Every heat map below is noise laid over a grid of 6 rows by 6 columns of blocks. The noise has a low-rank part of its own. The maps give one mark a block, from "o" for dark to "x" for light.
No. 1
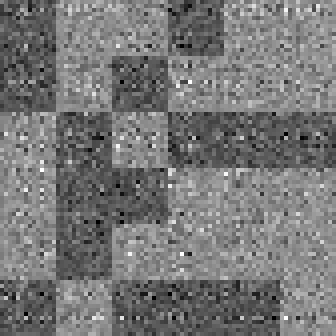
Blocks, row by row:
o x x o x x
o x o x x x
x o x o o o
x o o x x x
x o x x x x
o x o o o x
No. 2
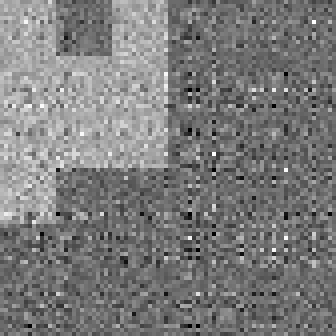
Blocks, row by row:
x o x o o o
x x x o o o
x x x o o o
x o o o o o
o o o o o o
o o o o o o
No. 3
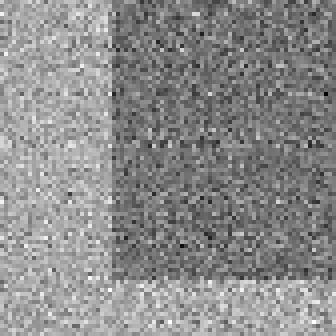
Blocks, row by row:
x x o o o o
x x o o o o
x x o o o o
x x o o o o
x x o o o o
x x x x x x
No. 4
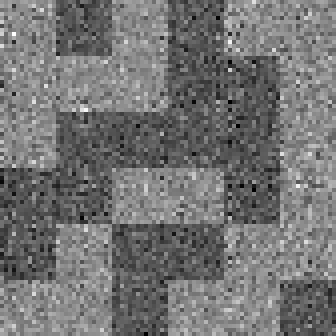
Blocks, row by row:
x o x o x x
x x x o o x
x o o o o x
o o x x o x
o x o o x x
x x o x x o
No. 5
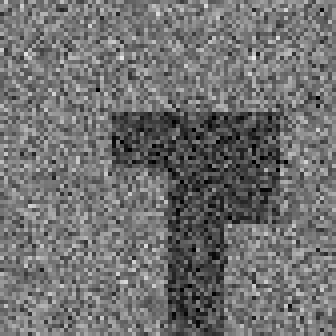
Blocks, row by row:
x x x x x x
x x x x x x
x x o o o x
x x x o o x
x x x o x x
x x x o x x
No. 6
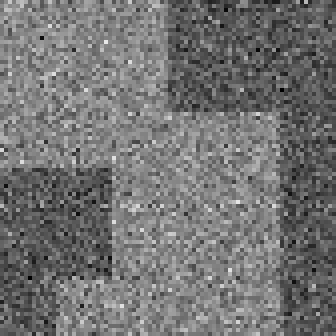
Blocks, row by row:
x x x o o o
x x x o o o
x x x x x o
o o x x x o
o o x x x o
o x x x x o
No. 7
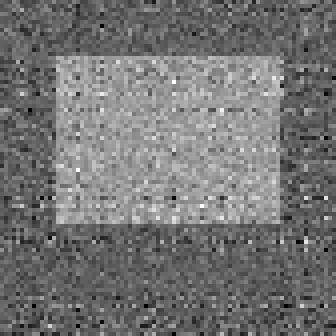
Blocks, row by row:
o o o o o o
o x x x x o
o x x x x o
o x x x x o
o o o o o o
o o o o o o
